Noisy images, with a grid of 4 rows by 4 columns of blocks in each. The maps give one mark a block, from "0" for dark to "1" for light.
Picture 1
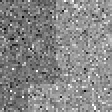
0011
0011
0011
0111
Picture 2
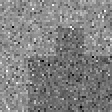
1111
1101
1000
1000
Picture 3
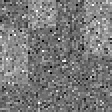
0101
1001
1000
0000
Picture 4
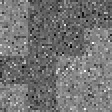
1000
1001
0011
1011
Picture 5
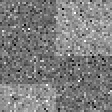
0011
0011
0000
1100
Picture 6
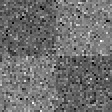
0011
0011
1100
1100
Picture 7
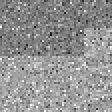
0000
0001
1111
1111
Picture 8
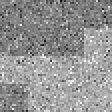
0000
0001
1111
0111
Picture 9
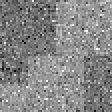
0011
0011
0110
1110
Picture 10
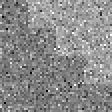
0111
0011
0001
0000
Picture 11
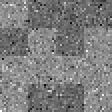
1000
0101
1111
1001
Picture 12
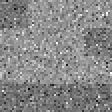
0111
1110
1111
0000
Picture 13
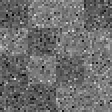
0110
1011
0101
0011
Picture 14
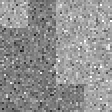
1011
0011
0011
0001
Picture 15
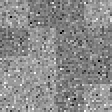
1001
0100
1100
1101
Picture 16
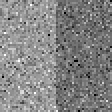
1100
1100
1100
1100
